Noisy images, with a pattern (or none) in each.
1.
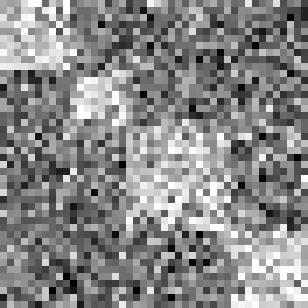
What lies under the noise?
blocks along the diagonal
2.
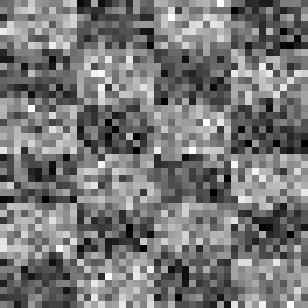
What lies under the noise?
a checkerboard
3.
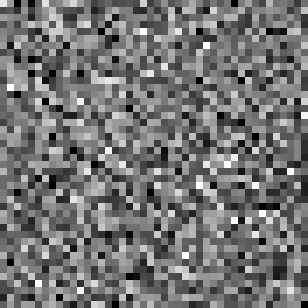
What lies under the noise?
only noise
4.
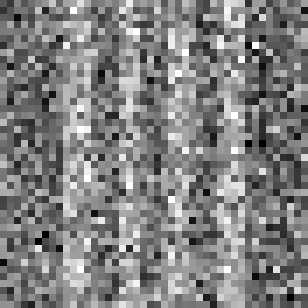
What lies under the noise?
bands of columns
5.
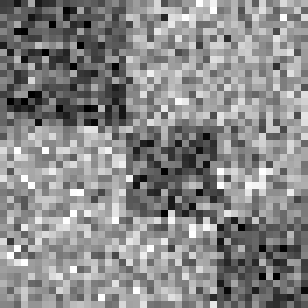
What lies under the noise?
blocks along the diagonal
